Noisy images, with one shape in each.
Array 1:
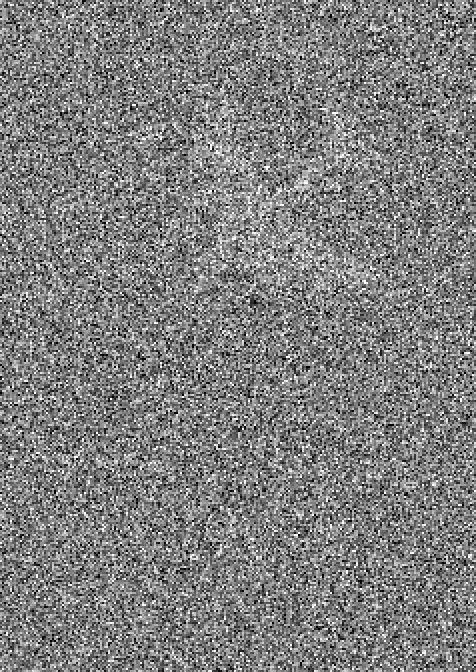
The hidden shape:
airplane
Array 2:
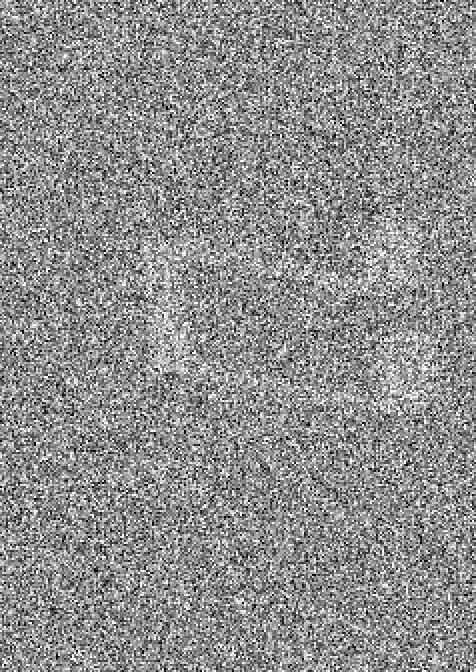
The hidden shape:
pair of musical notes
